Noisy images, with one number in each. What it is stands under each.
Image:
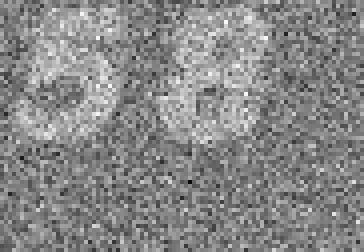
58
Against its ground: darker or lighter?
lighter
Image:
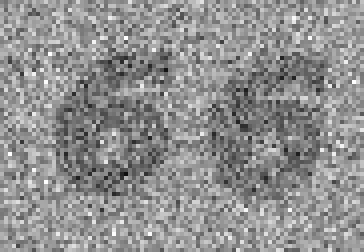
66
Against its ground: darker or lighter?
darker
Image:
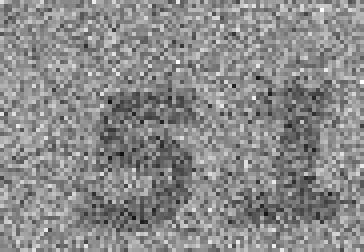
51
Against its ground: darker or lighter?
darker
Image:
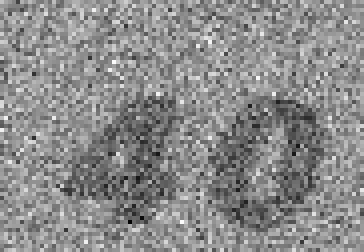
40
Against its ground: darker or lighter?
darker
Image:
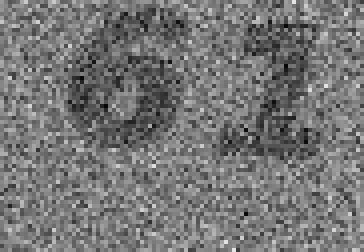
61
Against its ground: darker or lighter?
darker
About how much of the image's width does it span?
two thirds
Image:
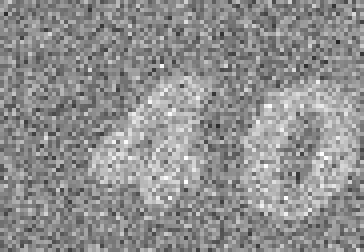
40
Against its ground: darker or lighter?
lighter
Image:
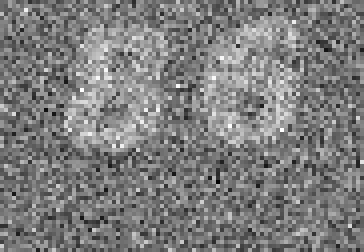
86
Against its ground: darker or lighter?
lighter
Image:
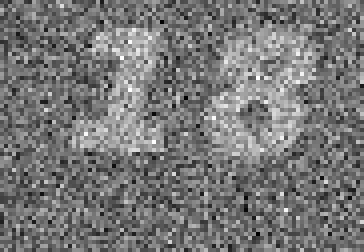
18
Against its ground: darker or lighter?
lighter
